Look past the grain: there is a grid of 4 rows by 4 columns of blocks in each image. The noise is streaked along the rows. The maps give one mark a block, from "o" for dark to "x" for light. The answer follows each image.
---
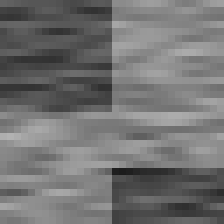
o o x x
o o x x
x x x x
x x o o
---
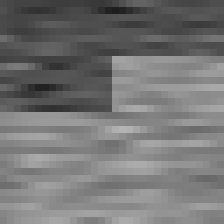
o o o o
o o x x
x x x x
x x x x
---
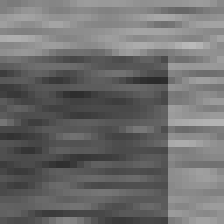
x x x x
o o o x
o o o x
o o o x
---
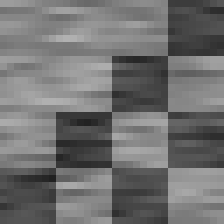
x x x o
x x o x
x o x o
o x o x
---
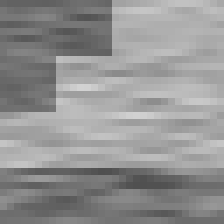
o o x x
o x x x
x x x x
o o o o
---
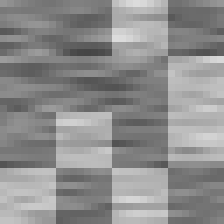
o o x o
o o o x
o x o x
x o x o
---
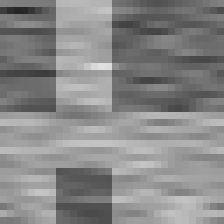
o x o o
o x o o
x x x x
x o x x
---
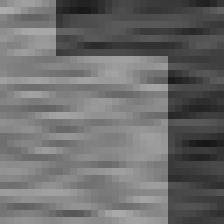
x o o o
x x x o
x x x o
x x x o
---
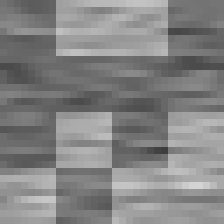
o x x o
o o o o
o x o x
x o x x
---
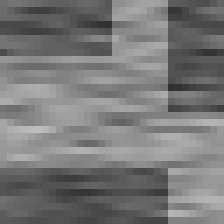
o o x o
x x x o
x x x x
o o o x
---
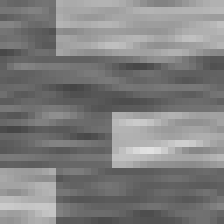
o x x x
o o o o
o o x x
x o o o
